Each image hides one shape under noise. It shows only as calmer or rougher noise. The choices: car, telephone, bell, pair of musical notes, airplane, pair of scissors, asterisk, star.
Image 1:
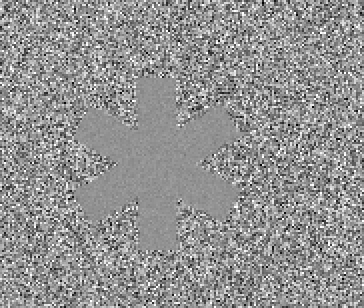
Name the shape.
asterisk
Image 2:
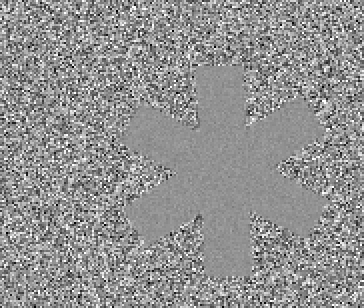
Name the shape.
asterisk
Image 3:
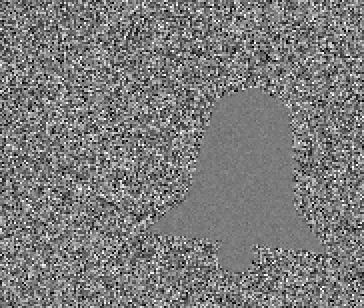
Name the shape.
bell
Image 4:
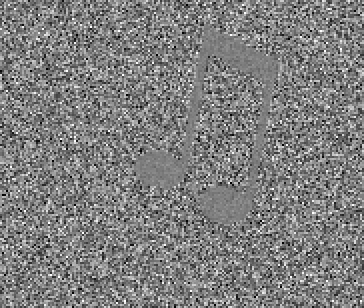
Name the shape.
pair of musical notes
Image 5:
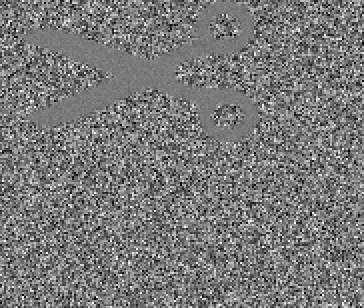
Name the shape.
pair of scissors
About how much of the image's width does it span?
two thirds
